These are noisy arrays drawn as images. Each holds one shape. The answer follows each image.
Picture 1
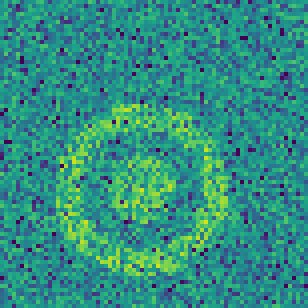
light bullseye
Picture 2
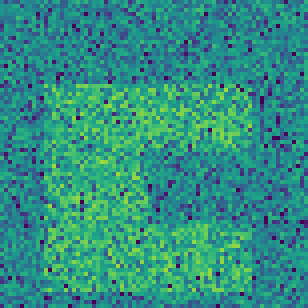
light square with a notch
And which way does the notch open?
right
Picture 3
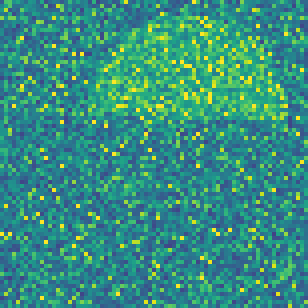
light half disc
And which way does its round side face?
up
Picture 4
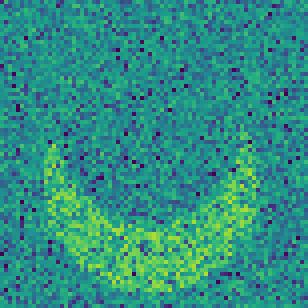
light crescent
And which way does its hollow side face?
up
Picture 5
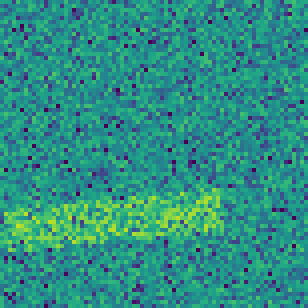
light bar
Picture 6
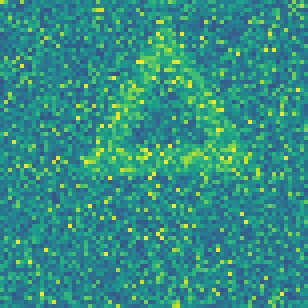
light triangle frame
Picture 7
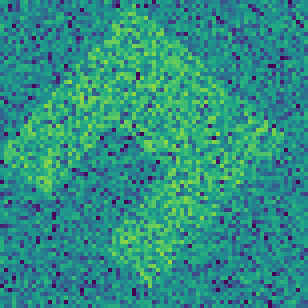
light square with a notch
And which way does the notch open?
down and left
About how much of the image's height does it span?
nearly all
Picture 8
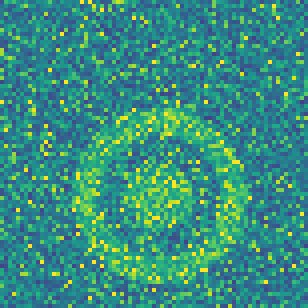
light bullseye
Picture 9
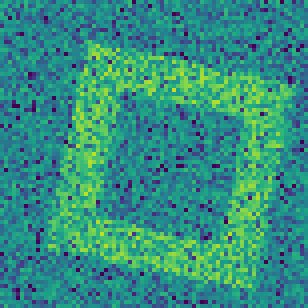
light square frame
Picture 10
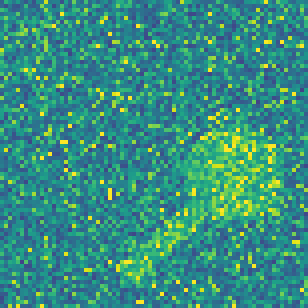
light lollipop
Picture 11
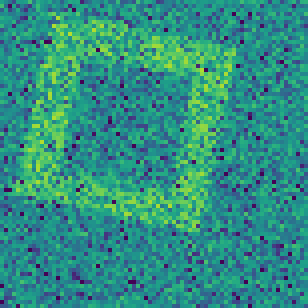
light square frame
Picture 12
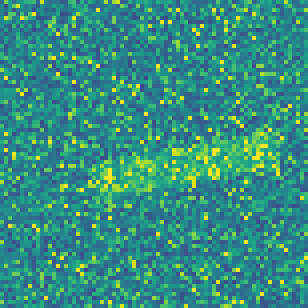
light bar
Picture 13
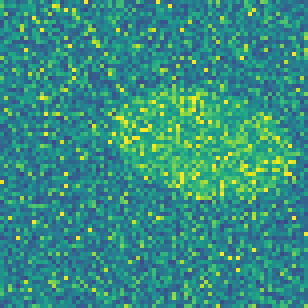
light ellipse
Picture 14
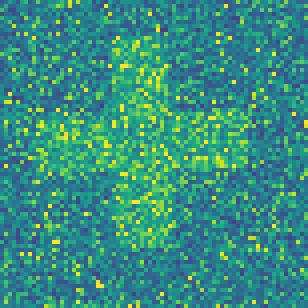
light cross
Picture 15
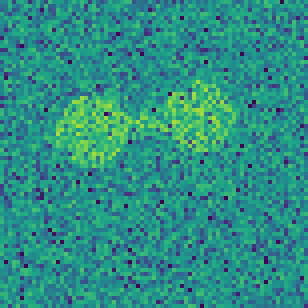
light dumbbell
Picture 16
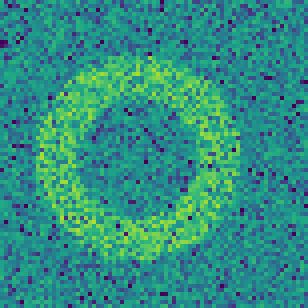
light ring
